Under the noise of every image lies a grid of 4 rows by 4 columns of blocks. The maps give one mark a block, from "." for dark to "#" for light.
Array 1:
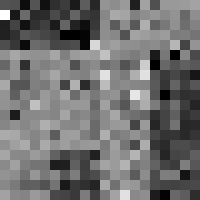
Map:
. . # #
# # # .
# # # .
# . # .
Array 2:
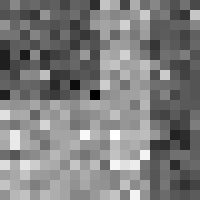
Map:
. . # .
. . # .
# # # .
# # # .
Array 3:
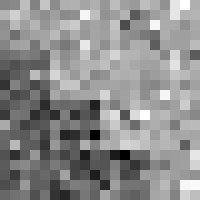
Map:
# # # #
. # # #
. . # #
. . . #
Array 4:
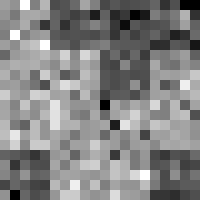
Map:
# . . .
# # . #
# # # #
. # # .
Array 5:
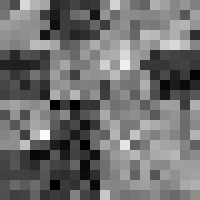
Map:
# . # #
. # # .
# . # #
. . # #
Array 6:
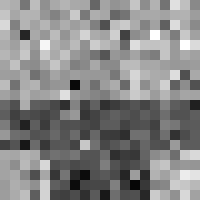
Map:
# # # #
# # # #
. . . .
# . . #
